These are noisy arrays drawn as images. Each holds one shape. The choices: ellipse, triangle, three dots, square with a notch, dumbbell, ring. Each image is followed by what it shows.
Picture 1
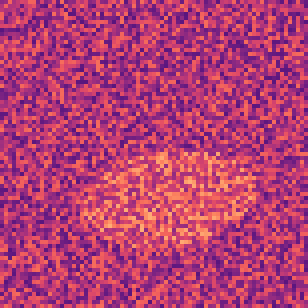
ellipse
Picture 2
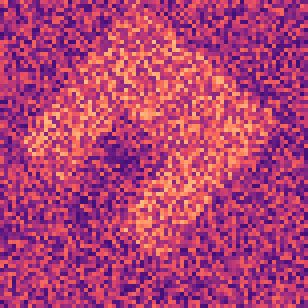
square with a notch
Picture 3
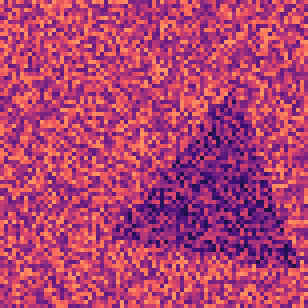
triangle
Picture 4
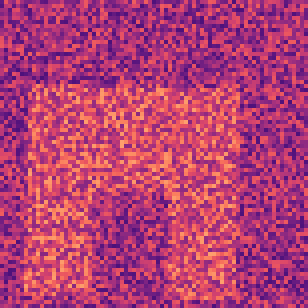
square with a notch
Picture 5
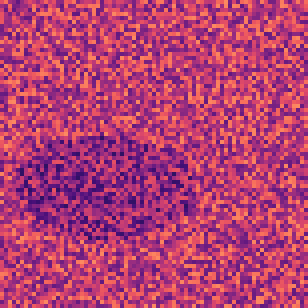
ellipse
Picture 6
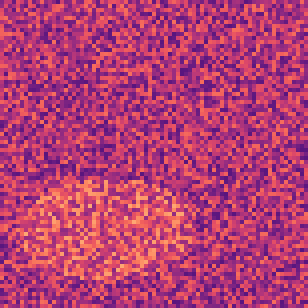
ellipse
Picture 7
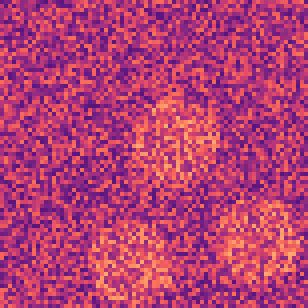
three dots
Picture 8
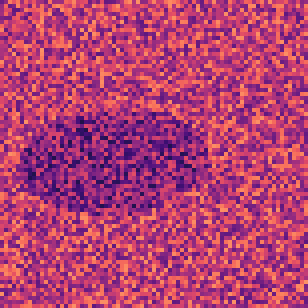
ellipse
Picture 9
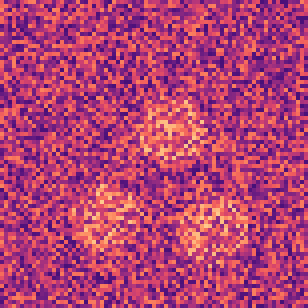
three dots
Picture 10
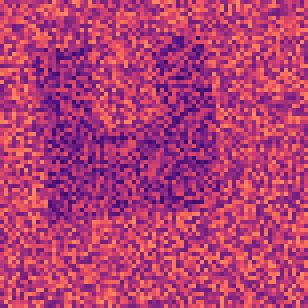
square with a notch
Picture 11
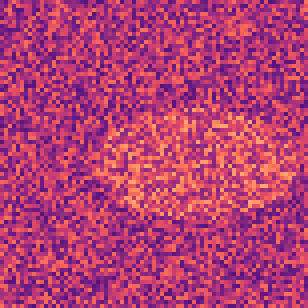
ellipse
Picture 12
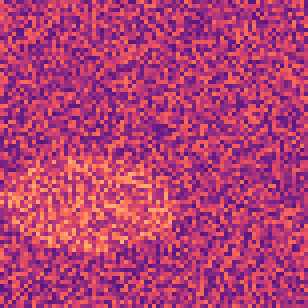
ellipse
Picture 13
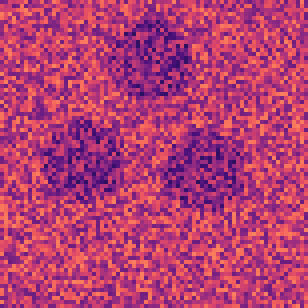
three dots
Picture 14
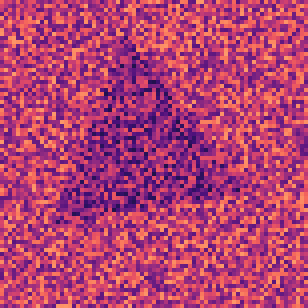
triangle
